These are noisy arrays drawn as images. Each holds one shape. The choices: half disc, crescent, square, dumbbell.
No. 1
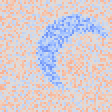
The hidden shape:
crescent
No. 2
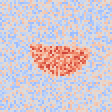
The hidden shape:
half disc
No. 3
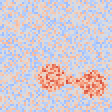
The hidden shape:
dumbbell
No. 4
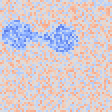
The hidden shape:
dumbbell
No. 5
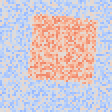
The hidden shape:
square
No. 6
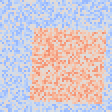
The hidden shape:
square
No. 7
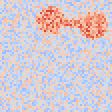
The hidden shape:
dumbbell
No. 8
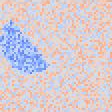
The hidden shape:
half disc
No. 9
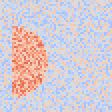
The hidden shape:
half disc
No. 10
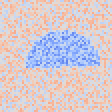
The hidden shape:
half disc
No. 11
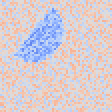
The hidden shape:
half disc
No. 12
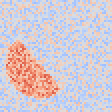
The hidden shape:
half disc
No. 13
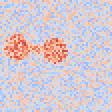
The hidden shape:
dumbbell
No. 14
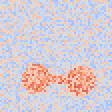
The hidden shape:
dumbbell
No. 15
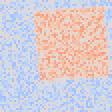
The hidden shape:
square
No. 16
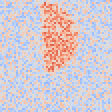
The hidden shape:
half disc
